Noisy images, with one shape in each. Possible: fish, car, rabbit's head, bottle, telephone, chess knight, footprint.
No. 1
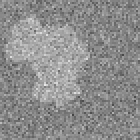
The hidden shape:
car
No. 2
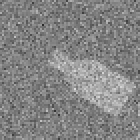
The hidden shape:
bottle
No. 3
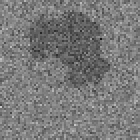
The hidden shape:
car
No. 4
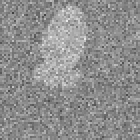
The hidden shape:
footprint
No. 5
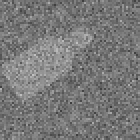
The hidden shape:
bottle
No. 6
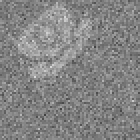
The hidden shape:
telephone
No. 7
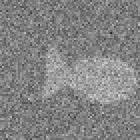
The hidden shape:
fish
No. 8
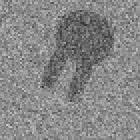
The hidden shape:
rabbit's head
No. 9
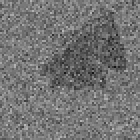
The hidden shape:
chess knight
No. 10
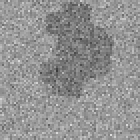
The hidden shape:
car
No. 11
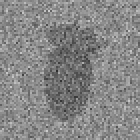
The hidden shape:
footprint
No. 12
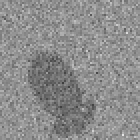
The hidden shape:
footprint
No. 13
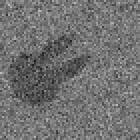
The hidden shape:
rabbit's head
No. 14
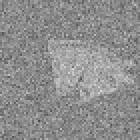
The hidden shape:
chess knight
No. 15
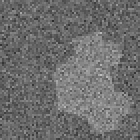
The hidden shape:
car
